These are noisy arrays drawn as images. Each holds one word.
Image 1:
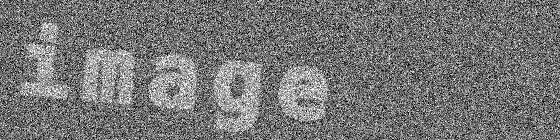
image
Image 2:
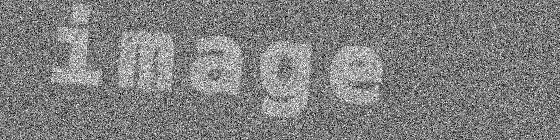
image
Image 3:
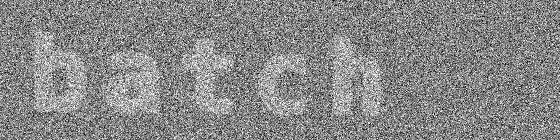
batch
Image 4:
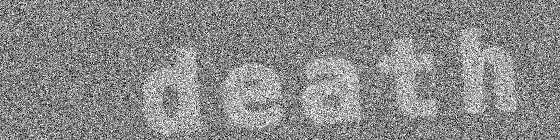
death
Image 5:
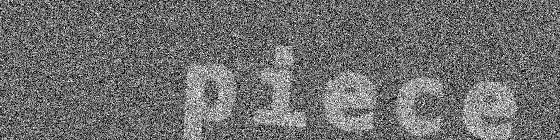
piece
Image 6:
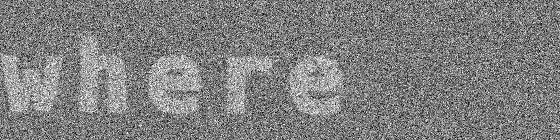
where
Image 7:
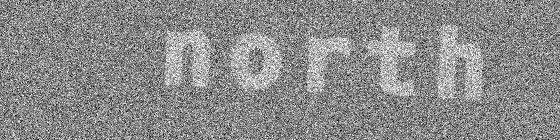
north
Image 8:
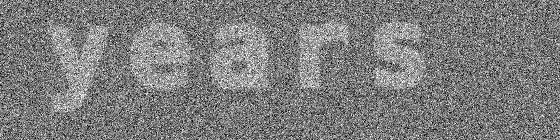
years
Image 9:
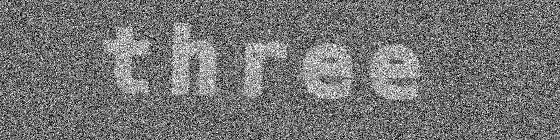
three
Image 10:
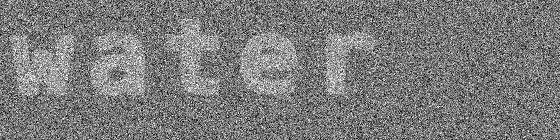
water
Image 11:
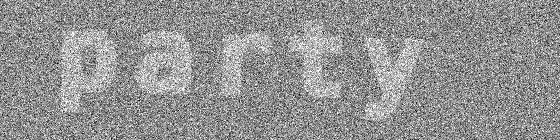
party
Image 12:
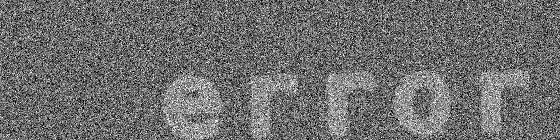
error
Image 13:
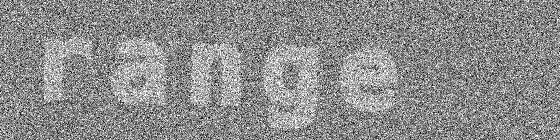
range
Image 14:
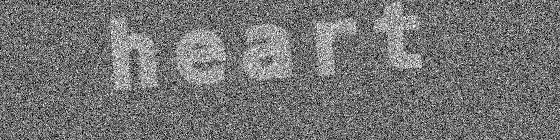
heart
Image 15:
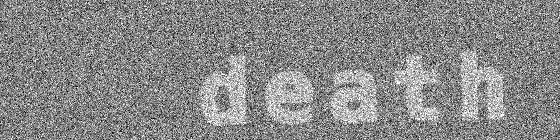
death
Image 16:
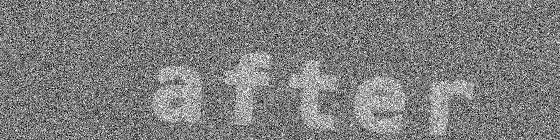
after
